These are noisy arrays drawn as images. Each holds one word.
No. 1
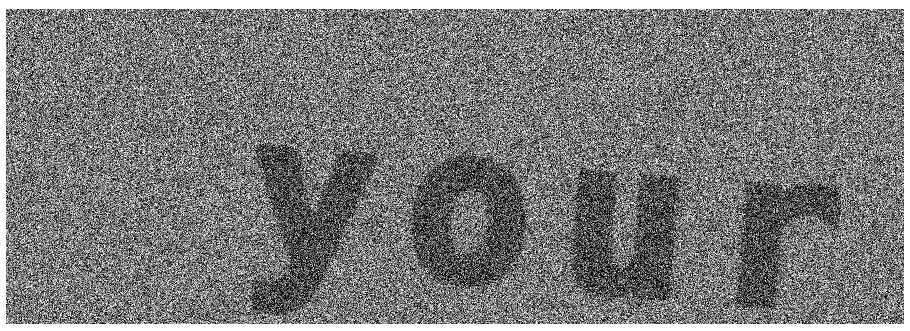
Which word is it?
your
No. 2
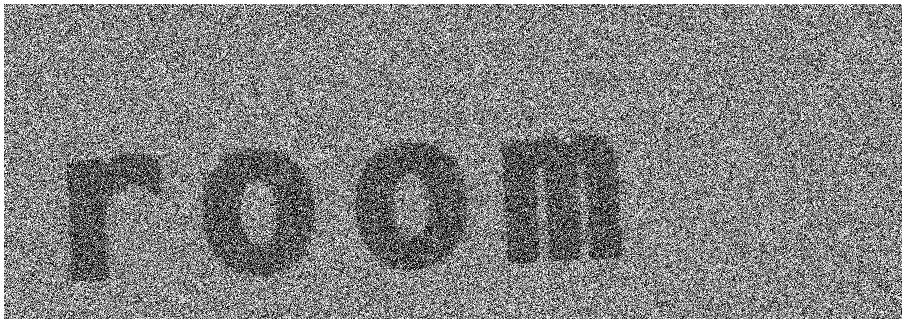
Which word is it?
room
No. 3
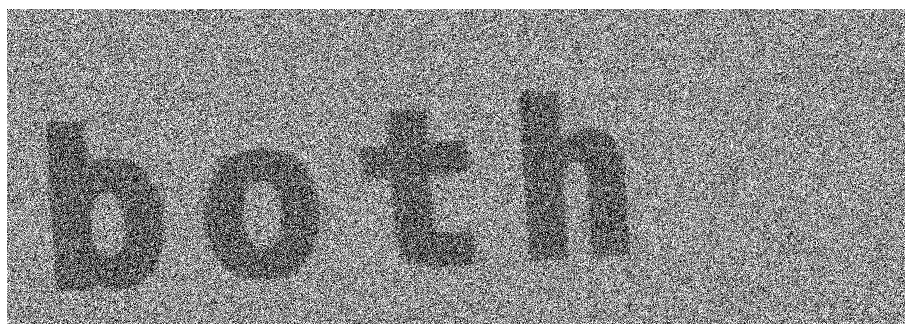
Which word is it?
both
